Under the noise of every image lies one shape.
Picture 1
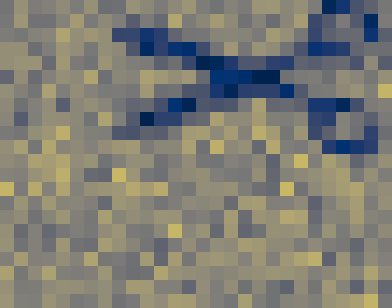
pair of scissors
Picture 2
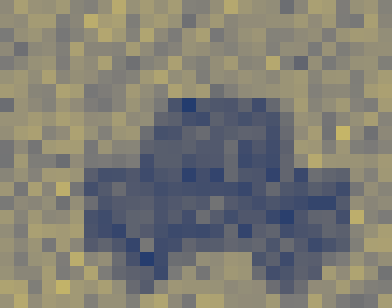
car
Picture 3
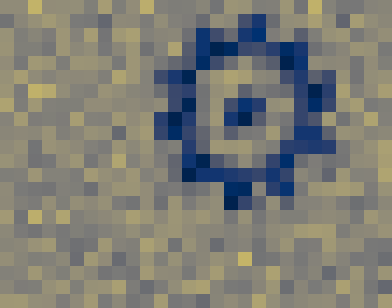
gear
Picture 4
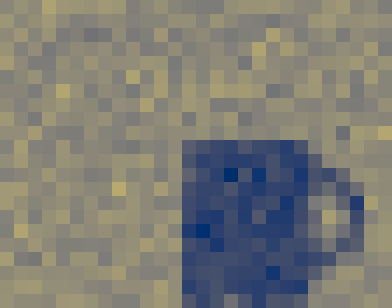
cup
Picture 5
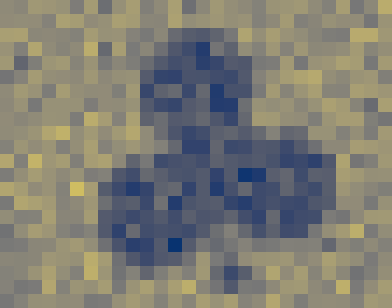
club
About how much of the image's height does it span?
nearly all
